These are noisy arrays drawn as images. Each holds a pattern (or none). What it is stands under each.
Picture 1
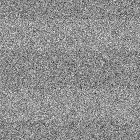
horizontal stripes
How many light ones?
2
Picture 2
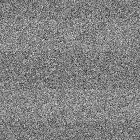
horizontal stripes
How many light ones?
2
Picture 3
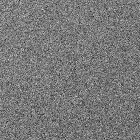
a smooth slope
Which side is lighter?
top left
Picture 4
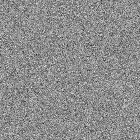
only noise
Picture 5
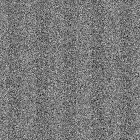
vertical stripes
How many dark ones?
5
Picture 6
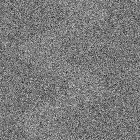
a wavy band
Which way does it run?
top to bottom
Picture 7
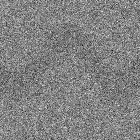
a wavy band
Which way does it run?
left to right
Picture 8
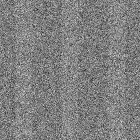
vertical stripes
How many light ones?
3
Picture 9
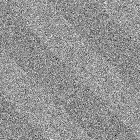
diagonal stripes
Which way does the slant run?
top left to bottom right
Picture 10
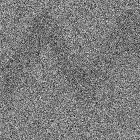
a wavy band
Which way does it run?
left to right
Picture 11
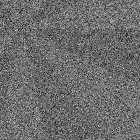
spokes from one point
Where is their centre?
top left
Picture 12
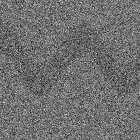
a wavy band
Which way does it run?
left to right
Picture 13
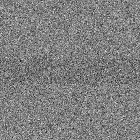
one horizontal stripe
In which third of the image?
middle
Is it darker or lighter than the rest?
darker
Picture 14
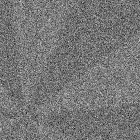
spokes from one point
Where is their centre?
bottom left
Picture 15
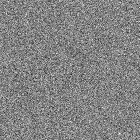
only noise
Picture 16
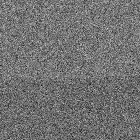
a sharp edge
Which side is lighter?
top
